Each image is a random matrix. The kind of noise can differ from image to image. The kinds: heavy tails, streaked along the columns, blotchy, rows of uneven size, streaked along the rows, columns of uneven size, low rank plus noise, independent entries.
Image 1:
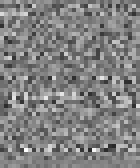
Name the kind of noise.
rows of uneven size
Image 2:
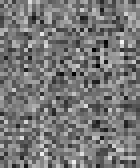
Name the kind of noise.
low rank plus noise
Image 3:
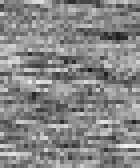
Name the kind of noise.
streaked along the rows
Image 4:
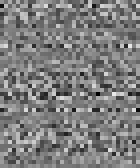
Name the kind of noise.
rows of uneven size
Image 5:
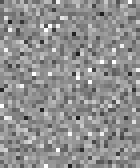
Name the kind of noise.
heavy tails
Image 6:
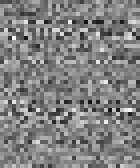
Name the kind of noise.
rows of uneven size
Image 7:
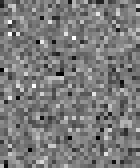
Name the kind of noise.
heavy tails
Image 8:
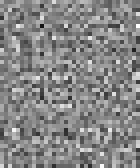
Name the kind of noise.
low rank plus noise
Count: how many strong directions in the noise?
five to eight
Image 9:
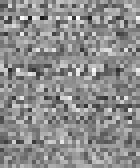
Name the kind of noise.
rows of uneven size
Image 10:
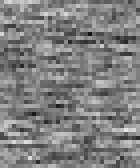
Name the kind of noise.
streaked along the rows
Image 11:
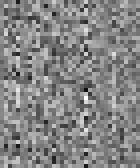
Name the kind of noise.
columns of uneven size
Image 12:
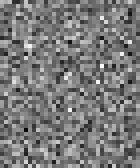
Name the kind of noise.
low rank plus noise
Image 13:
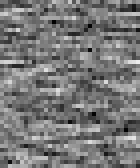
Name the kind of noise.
streaked along the rows
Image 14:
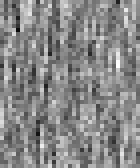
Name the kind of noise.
streaked along the columns
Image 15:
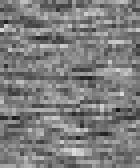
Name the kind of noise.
streaked along the rows
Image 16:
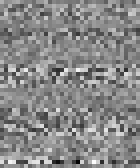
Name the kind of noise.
rows of uneven size
